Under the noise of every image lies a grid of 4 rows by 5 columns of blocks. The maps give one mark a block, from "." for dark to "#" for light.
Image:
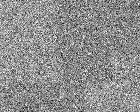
# # . . .
# # . . .
# # . . #
. . . # #
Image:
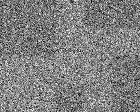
. . # . .
. . # # #
# # # # .
# # . # .
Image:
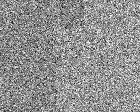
. . . # #
. . # # #
. . # # #
. . # # #
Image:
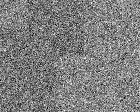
# . . # #
. . . # #
. . # # #
. . # # #
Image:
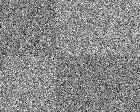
. . # # #
. . # # #
# # . . .
# # . . .
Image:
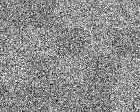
. . # # #
# # . # .
# . # . #
. . . . #
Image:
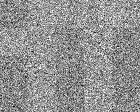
. # # # #
# # . # .
. # . # .
. # . # .
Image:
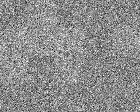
. # . . .
# # # . #
# . # . .
. . . . .
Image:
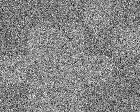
. . . # .
. # # . #
# # # # .
. # # . .
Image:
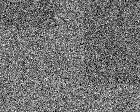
. . # . .
# # # . .
# # # . .
# # # # #
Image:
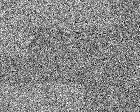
# # # # .
# . . . .
. . . . .
# # # . .
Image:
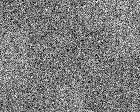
. . . # #
# . . . #
# . . . .
. . # . .
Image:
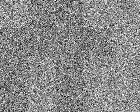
# . . # #
. . . . #
. # . # #
. # . # #
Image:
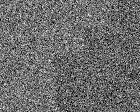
# # # # .
# # # . .
# # . . .
# # . . .
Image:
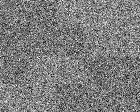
. . # # #
. . . # #
. # # . .
# # . . .
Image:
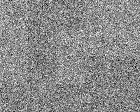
# . . # #
# . # # #
# . # . .
. . . . .
